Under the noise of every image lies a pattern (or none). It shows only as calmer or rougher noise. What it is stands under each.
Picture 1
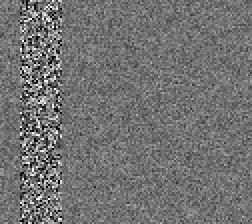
one band of columns
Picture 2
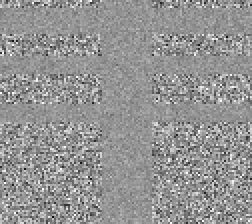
bands of rows crossing bands of columns
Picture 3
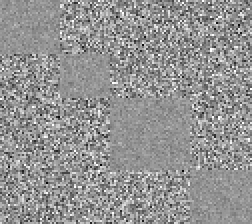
blocks along the diagonal
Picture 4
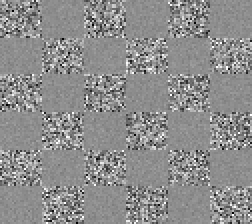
a checkerboard
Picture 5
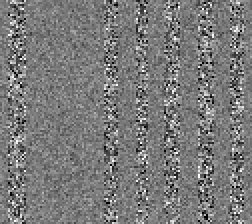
bands of columns
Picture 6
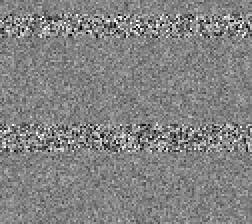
bands of rows
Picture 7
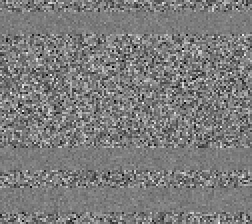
bands of rows
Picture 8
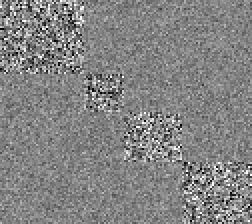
blocks along the diagonal
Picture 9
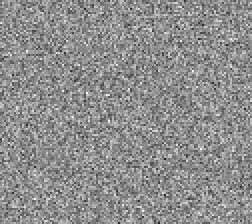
only noise
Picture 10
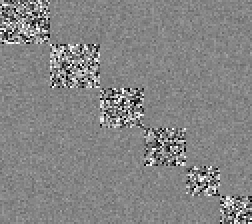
blocks along the diagonal
